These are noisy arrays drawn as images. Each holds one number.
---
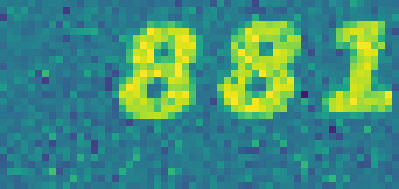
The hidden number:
881
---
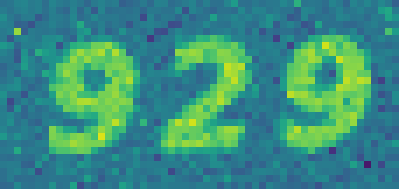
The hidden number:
929
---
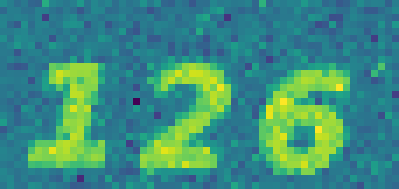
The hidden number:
126
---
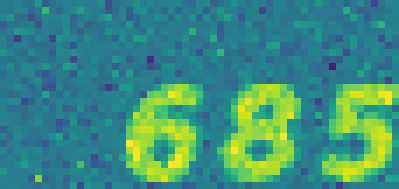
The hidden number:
685
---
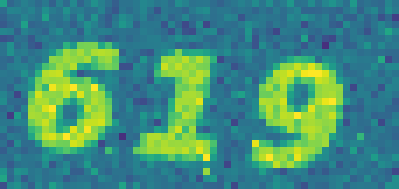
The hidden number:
619
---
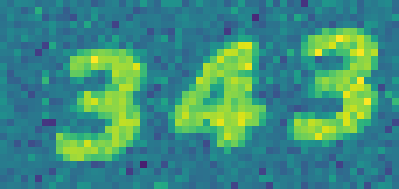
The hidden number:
343
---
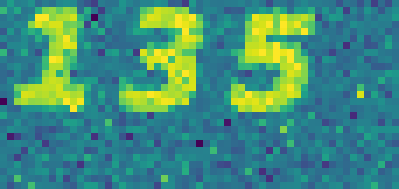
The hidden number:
135
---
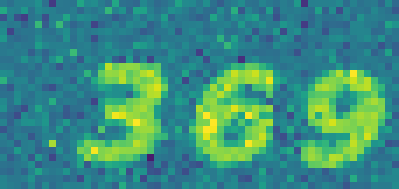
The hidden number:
369
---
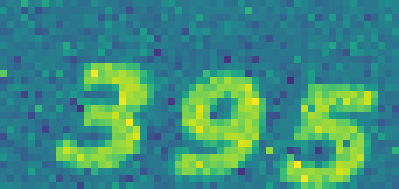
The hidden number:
395
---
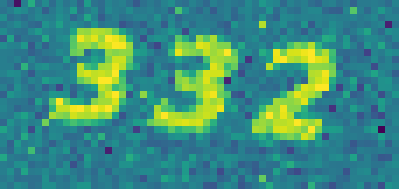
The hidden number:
332
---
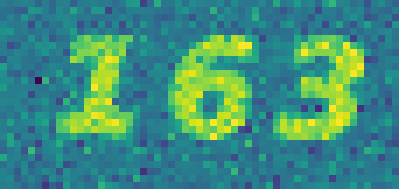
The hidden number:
163
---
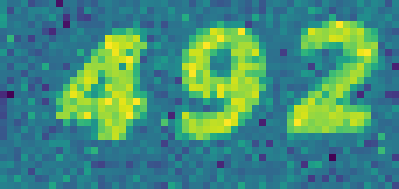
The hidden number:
492
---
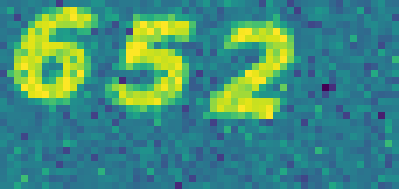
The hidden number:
652
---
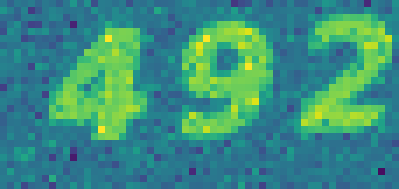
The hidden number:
492
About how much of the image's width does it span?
nearly all
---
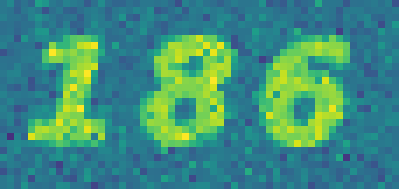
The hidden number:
186
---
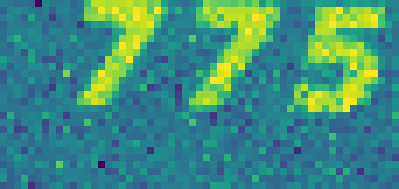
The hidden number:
775
